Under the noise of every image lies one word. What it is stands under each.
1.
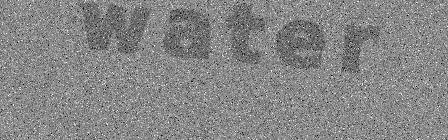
water
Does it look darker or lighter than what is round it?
darker
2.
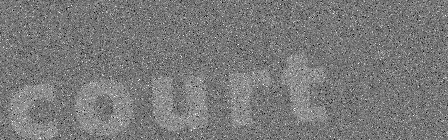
court
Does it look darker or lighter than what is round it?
lighter
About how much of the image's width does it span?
two thirds
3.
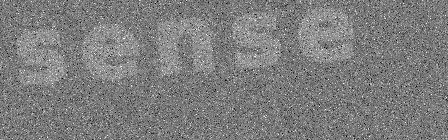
sense
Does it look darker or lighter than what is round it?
lighter
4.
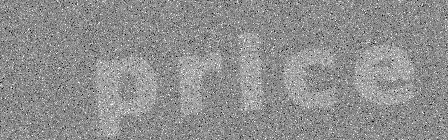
price
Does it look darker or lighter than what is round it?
lighter
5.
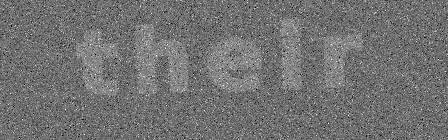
their
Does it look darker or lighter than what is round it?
lighter
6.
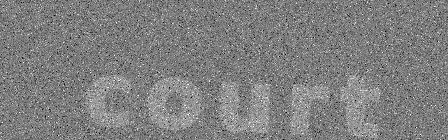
court
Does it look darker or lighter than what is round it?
lighter
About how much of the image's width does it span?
two thirds
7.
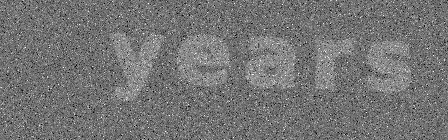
years
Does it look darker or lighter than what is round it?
lighter
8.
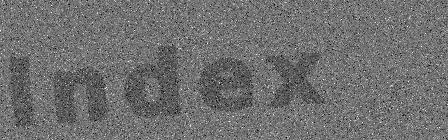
index
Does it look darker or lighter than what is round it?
darker
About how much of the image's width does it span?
two thirds
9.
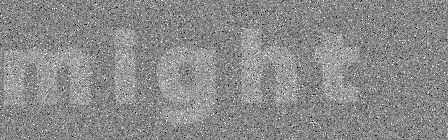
might
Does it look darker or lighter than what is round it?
lighter
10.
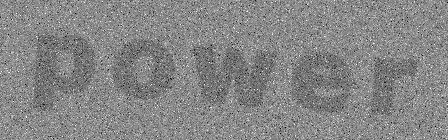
power
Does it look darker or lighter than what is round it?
darker
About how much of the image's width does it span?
nearly all
